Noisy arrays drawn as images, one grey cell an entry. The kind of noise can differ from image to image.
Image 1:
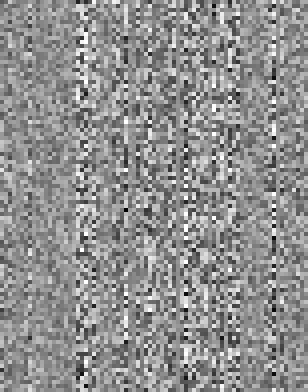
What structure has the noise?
columns of uneven size
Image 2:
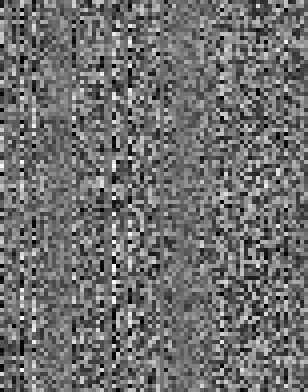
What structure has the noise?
columns of uneven size
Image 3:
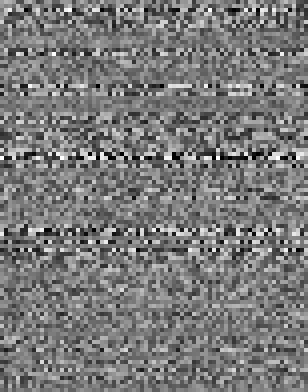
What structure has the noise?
rows of uneven size
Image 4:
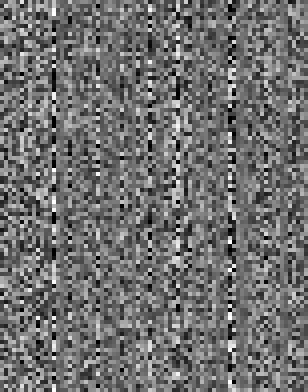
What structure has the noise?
columns of uneven size
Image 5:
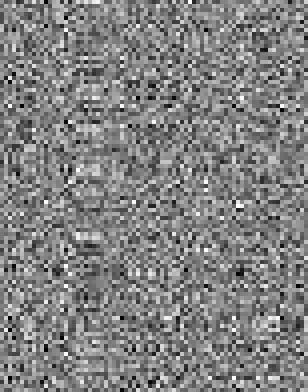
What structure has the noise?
low rank plus noise
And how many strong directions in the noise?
three or four
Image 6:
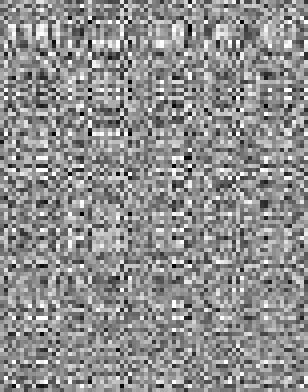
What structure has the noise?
low rank plus noise
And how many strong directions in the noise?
two
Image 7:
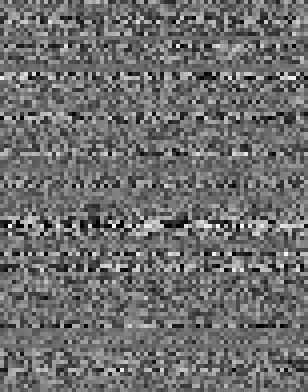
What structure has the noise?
rows of uneven size
